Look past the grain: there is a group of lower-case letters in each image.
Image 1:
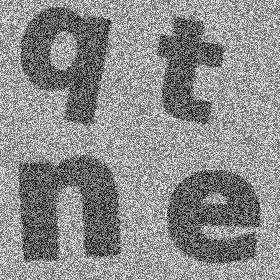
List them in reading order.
top left: q; top right: t; bottom left: n; bottom right: e
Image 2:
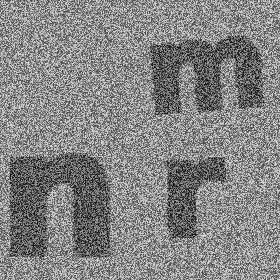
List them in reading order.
top right: m; bottom left: n; bottom right: r
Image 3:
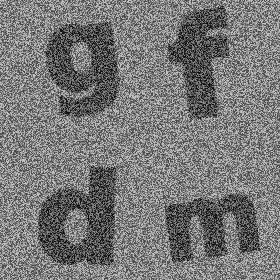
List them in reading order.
top left: g; top right: f; bottom left: d; bottom right: m
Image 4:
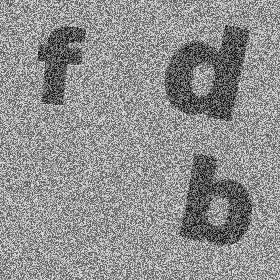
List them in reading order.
top left: f; top right: d; bottom right: b
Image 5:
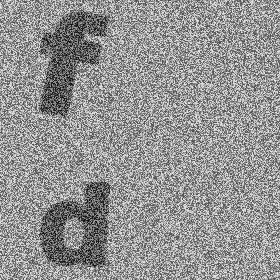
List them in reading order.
top left: f; bottom left: d
